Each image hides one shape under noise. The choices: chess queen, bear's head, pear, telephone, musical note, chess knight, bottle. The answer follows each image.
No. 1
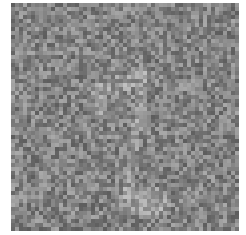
musical note
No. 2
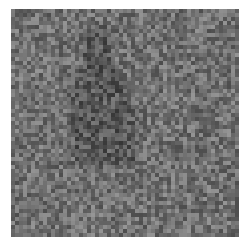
bottle
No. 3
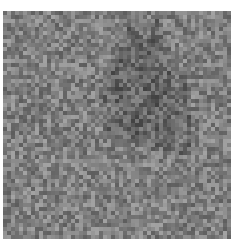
chess knight
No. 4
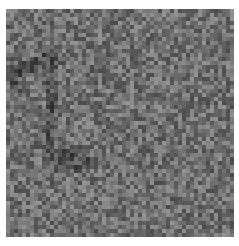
musical note
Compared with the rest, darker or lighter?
darker
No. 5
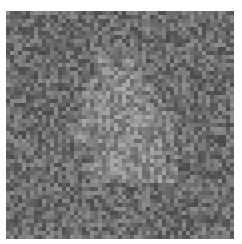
chess knight
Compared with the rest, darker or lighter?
lighter
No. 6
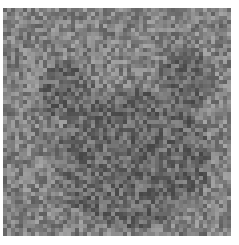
bear's head
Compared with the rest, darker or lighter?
darker
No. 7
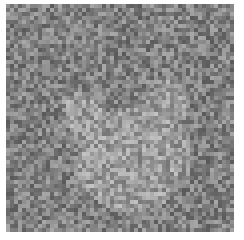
bear's head
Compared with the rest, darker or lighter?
lighter
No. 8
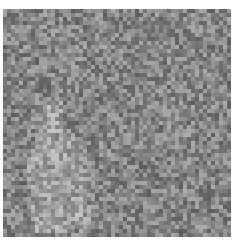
bottle
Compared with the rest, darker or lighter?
lighter
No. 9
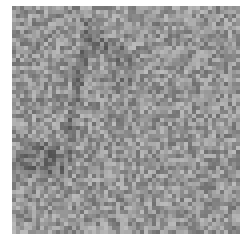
musical note
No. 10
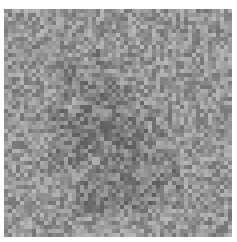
chess knight
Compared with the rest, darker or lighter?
darker
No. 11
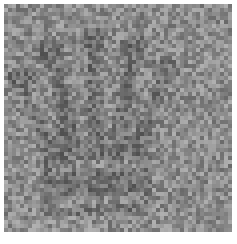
chess queen
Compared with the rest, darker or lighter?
darker
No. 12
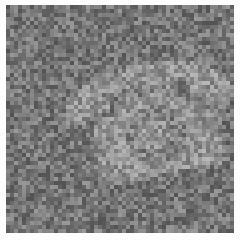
telephone
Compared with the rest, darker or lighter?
lighter
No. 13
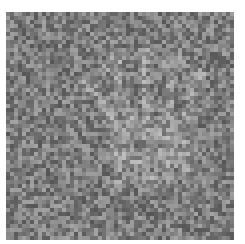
chess queen
